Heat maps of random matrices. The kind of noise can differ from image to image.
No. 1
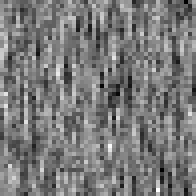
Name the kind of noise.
streaked along the columns
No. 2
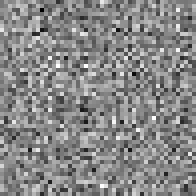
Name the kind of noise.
low rank plus noise
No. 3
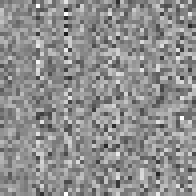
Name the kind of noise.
columns of uneven size
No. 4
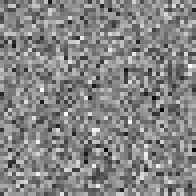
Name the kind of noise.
independent entries
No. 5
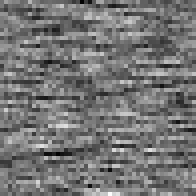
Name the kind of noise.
streaked along the rows
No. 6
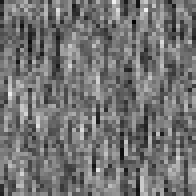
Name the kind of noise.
streaked along the columns
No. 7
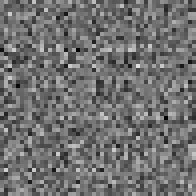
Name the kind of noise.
low rank plus noise
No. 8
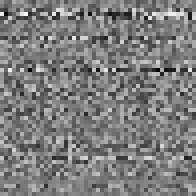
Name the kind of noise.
rows of uneven size
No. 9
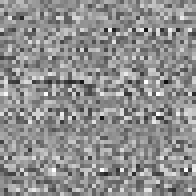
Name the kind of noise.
rows of uneven size
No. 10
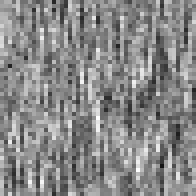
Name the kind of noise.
streaked along the columns
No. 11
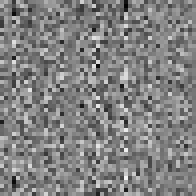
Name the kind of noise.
columns of uneven size
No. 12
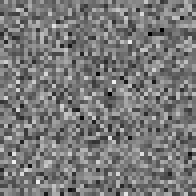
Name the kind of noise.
independent entries
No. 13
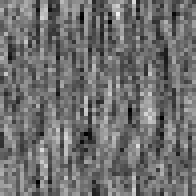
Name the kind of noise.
streaked along the columns
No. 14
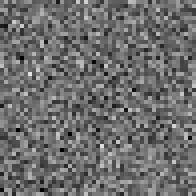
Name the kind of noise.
independent entries
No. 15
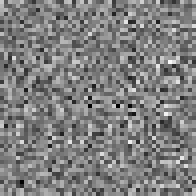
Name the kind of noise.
low rank plus noise
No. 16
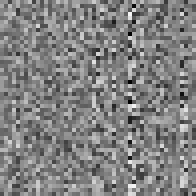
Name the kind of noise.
columns of uneven size
